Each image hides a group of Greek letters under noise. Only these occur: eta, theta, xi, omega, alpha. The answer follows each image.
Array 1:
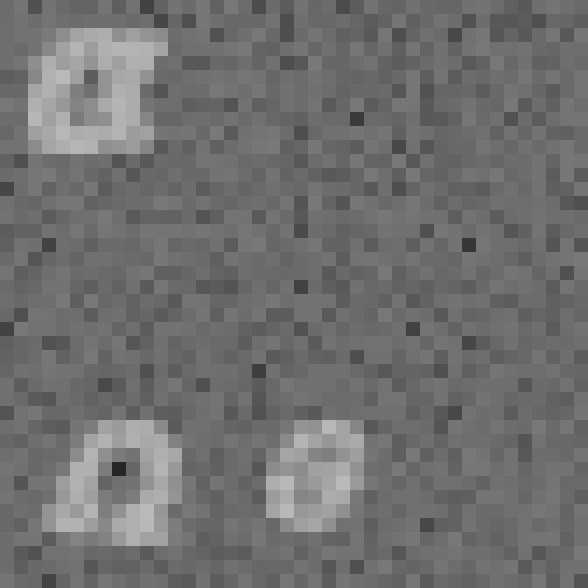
top left: alpha; bottom left: omega; bottom middle: theta
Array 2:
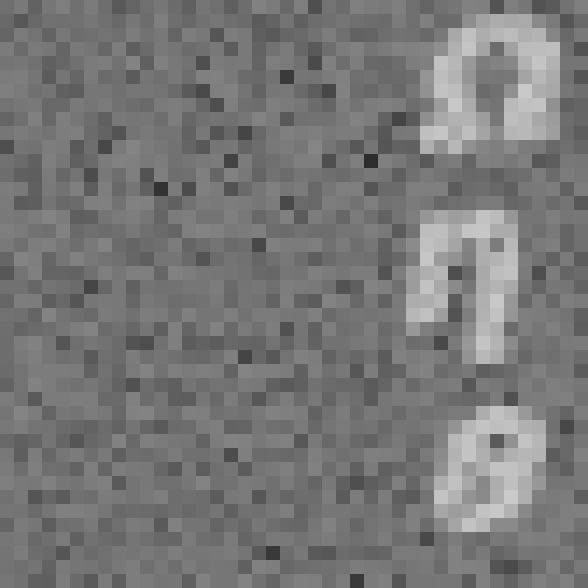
top right: omega; middle right: eta; bottom right: theta
